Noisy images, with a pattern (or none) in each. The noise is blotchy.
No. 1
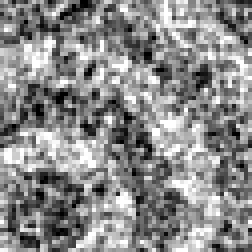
rings round one point
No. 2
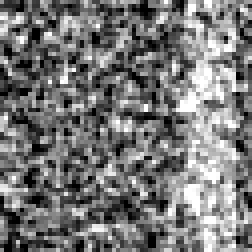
one vertical stripe
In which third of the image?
right
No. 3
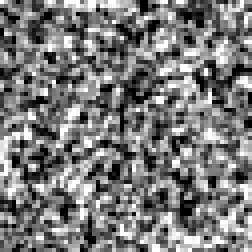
only noise
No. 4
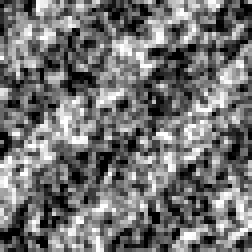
diagonal stripes
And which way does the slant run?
bottom left to top right
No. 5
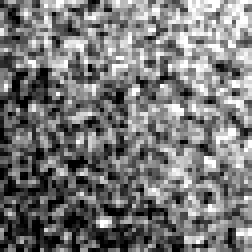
a smooth slope
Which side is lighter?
top right
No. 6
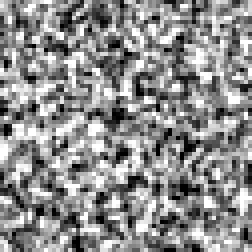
only noise
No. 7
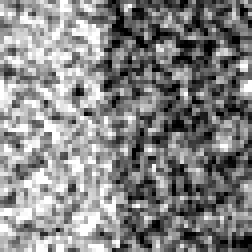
a sharp edge
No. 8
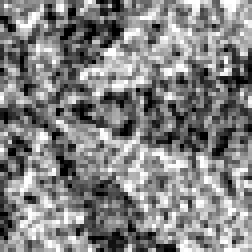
spokes from one point
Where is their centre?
middle left
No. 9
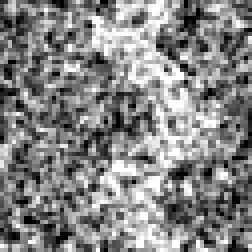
a wavy band
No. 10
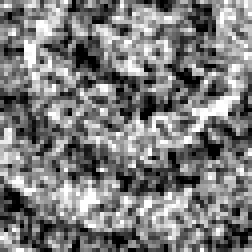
rings round one point
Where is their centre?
top middle
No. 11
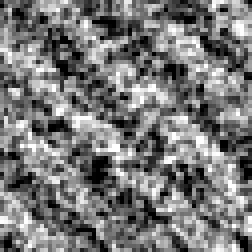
diagonal stripes
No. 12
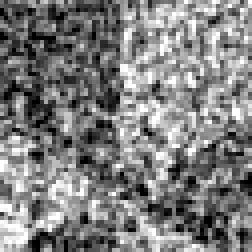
spokes from one point
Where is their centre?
bottom middle
